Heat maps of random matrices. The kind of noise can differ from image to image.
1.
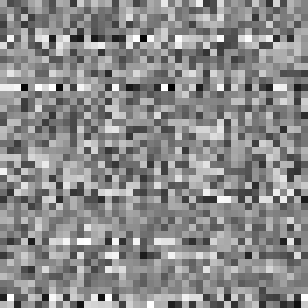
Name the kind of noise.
rows of uneven size
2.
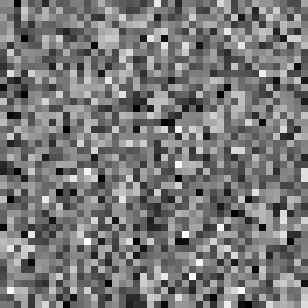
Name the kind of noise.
independent entries
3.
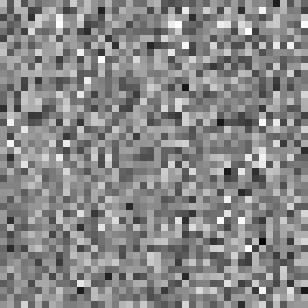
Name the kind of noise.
low rank plus noise
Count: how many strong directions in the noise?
three or four
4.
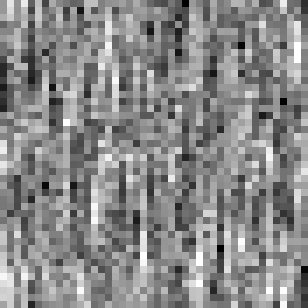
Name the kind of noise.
streaked along the columns
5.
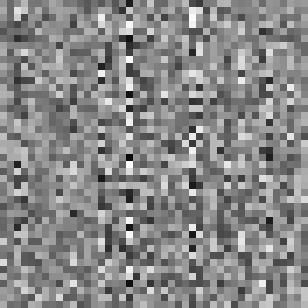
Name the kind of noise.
columns of uneven size
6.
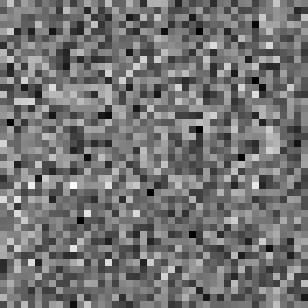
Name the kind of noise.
low rank plus noise
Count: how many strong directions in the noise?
one
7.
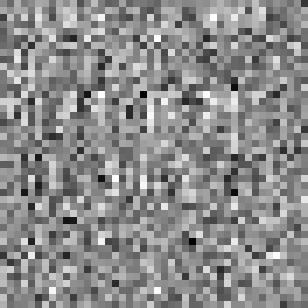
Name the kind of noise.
low rank plus noise
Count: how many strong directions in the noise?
one
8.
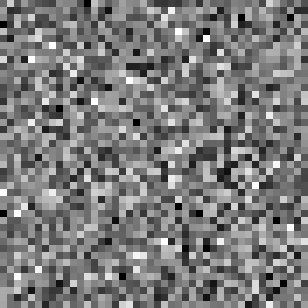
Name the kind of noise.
independent entries
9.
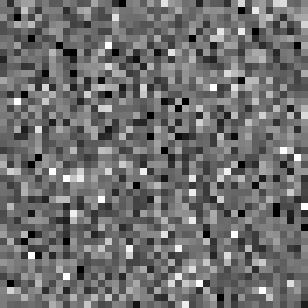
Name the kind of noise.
heavy tails
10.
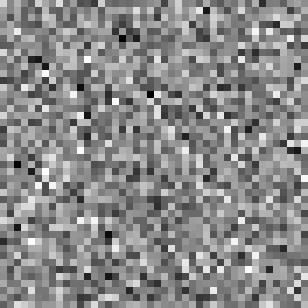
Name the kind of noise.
independent entries
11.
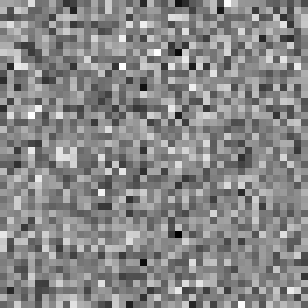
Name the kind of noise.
low rank plus noise
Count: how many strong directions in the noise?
five to eight
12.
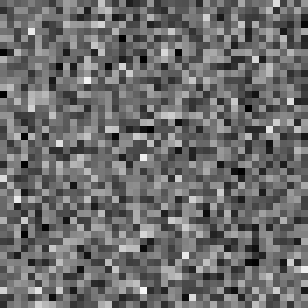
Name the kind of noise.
independent entries
